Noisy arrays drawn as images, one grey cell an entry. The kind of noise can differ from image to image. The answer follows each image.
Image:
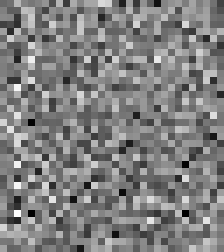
low rank plus noise
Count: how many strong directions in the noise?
one
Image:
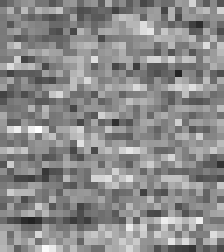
streaked along the rows
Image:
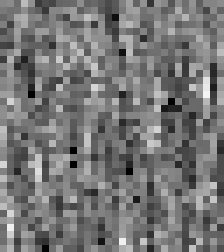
streaked along the columns
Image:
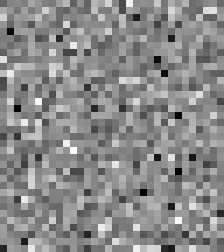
heavy tails
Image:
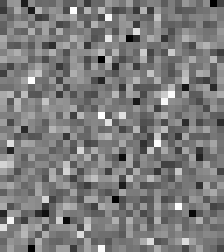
heavy tails
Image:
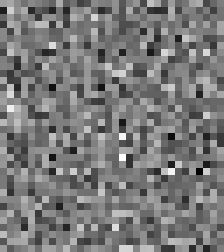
low rank plus noise
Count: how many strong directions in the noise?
one
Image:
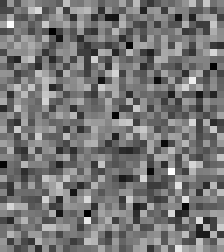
independent entries
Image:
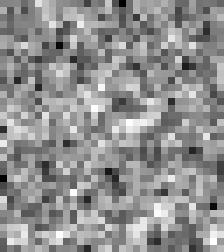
blotchy
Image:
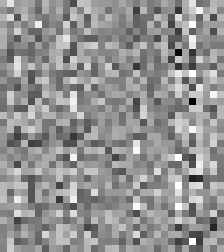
columns of uneven size
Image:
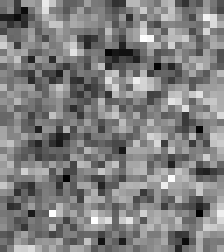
blotchy
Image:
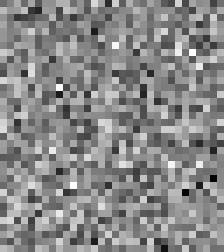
independent entries
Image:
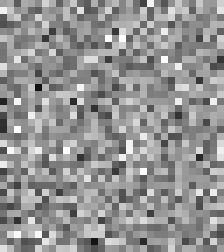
low rank plus noise
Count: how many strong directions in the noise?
five to eight
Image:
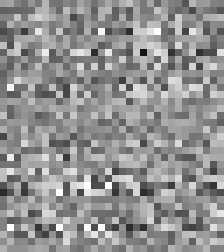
rows of uneven size
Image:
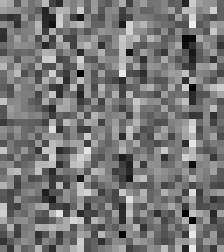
columns of uneven size
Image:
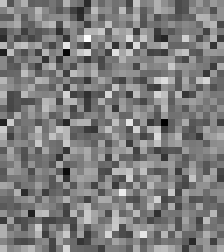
low rank plus noise
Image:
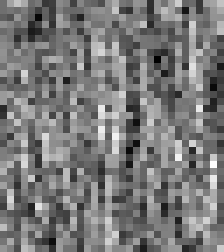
streaked along the columns
